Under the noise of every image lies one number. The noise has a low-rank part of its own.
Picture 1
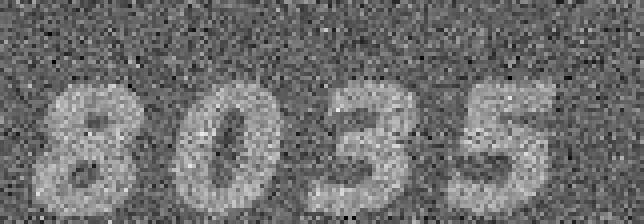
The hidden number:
8035
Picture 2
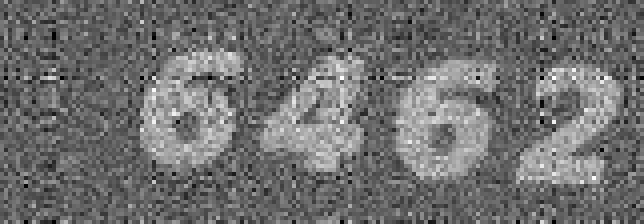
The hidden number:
6462
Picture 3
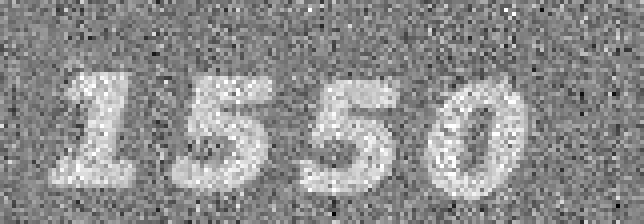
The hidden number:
1550
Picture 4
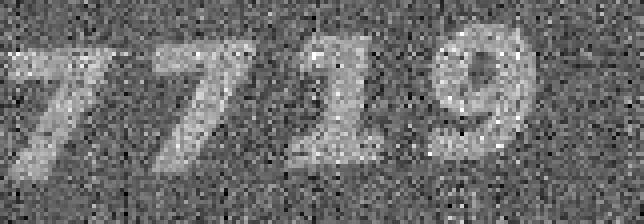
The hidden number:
7719
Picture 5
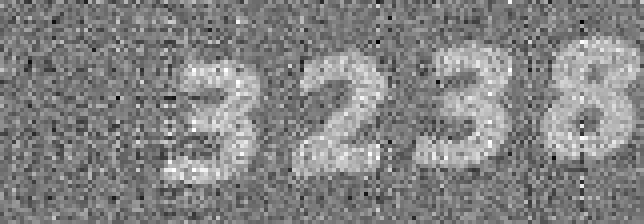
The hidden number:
3238
